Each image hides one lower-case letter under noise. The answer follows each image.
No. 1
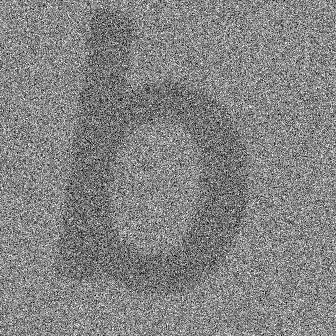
b
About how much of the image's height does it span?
nearly all
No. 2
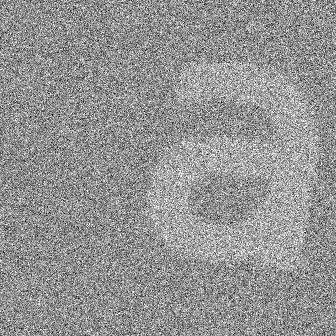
a
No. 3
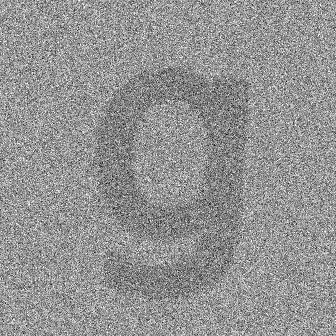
g
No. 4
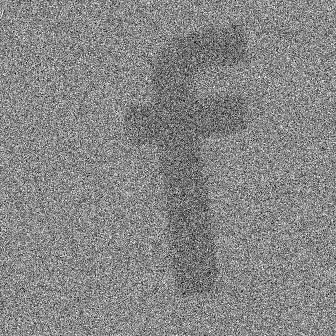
f
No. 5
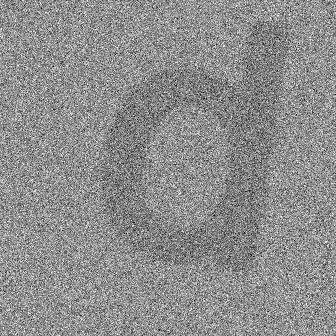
d
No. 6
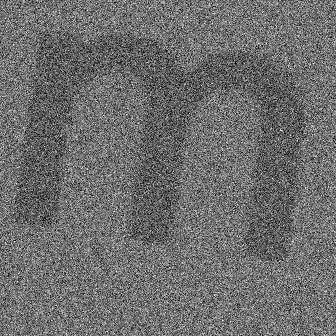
m
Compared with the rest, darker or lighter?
darker
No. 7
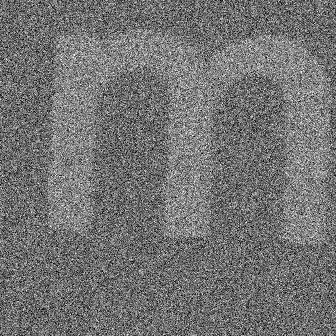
m
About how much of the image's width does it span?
nearly all
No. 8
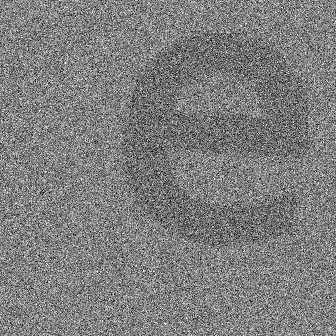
e
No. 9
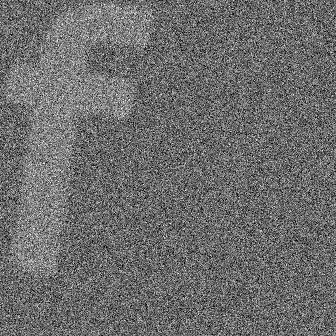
f
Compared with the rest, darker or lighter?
lighter
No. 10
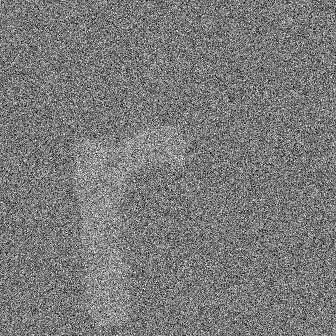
r
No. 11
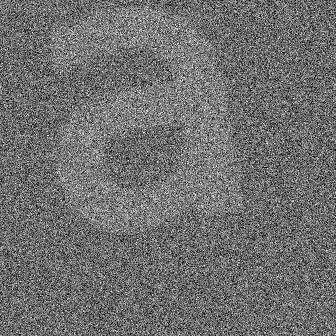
a
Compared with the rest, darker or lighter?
lighter
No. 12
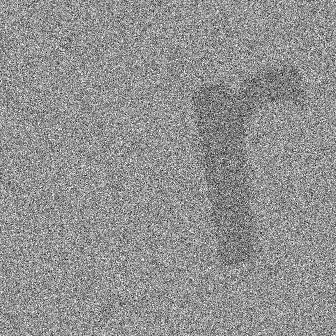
r
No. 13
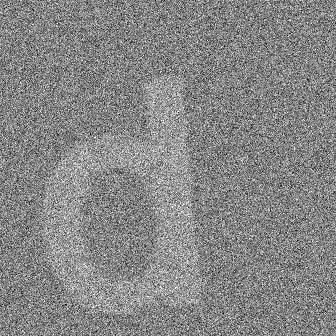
d
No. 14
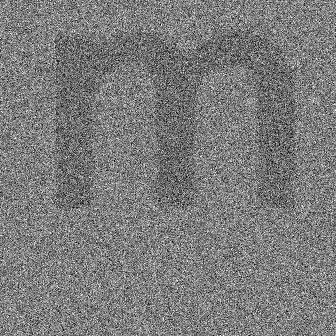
m
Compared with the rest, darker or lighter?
darker
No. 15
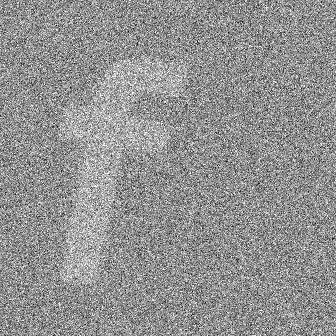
f
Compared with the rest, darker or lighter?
lighter
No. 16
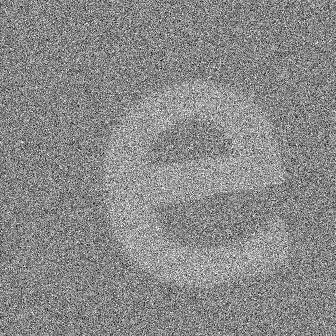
e
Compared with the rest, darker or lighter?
lighter
